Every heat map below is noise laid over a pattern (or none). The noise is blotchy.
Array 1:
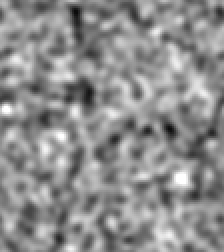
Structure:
only noise
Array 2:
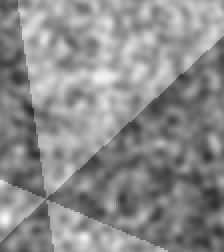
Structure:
spokes from one point
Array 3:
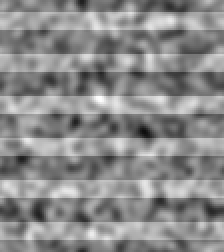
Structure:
horizontal stripes
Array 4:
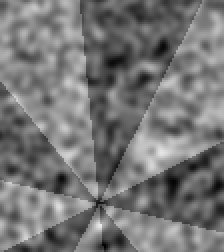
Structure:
spokes from one point
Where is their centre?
bottom middle
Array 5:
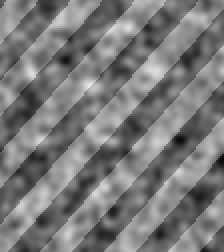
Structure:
diagonal stripes
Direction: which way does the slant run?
bottom left to top right
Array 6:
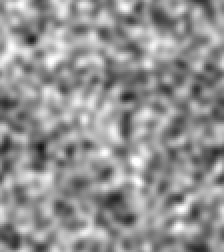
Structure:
only noise
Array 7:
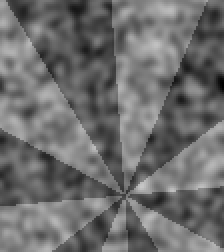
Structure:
spokes from one point
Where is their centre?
bottom middle
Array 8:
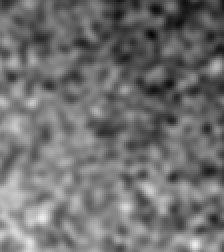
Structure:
a smooth slope
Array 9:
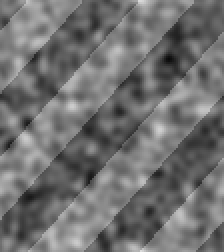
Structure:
diagonal stripes
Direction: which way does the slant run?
bottom left to top right
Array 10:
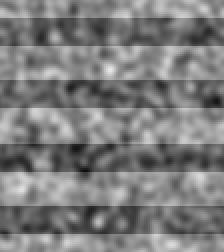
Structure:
horizontal stripes
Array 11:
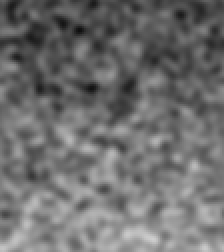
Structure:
a smooth slope
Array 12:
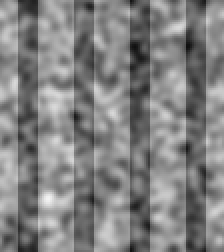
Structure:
vertical stripes
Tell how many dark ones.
4
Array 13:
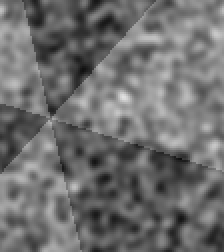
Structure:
spokes from one point
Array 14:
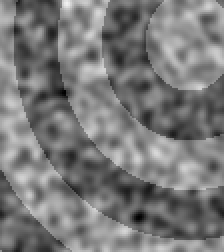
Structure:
rings round one point
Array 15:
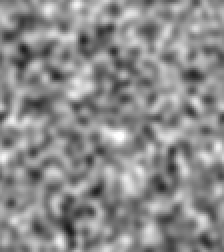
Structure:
only noise
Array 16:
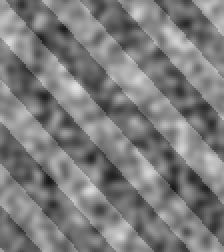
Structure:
diagonal stripes
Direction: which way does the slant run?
top left to bottom right
